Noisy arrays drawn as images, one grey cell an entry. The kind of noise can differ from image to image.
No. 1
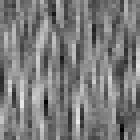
streaked along the columns
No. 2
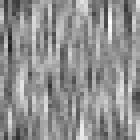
streaked along the columns
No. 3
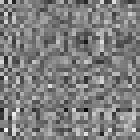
low rank plus noise
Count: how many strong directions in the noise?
two
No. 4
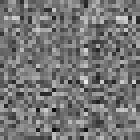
low rank plus noise
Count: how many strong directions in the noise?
three or four
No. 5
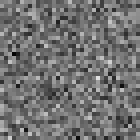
independent entries
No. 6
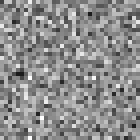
independent entries
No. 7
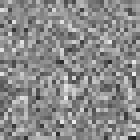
low rank plus noise
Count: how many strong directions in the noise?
five to eight
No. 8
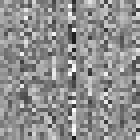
columns of uneven size
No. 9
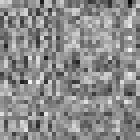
low rank plus noise
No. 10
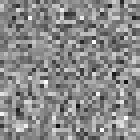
low rank plus noise
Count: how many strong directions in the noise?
five to eight
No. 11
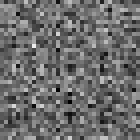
low rank plus noise
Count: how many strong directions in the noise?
three or four
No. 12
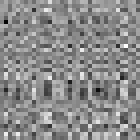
low rank plus noise
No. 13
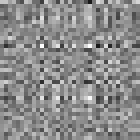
low rank plus noise
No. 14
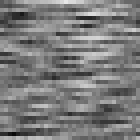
streaked along the rows
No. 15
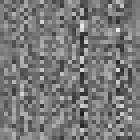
columns of uneven size
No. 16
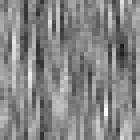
streaked along the columns
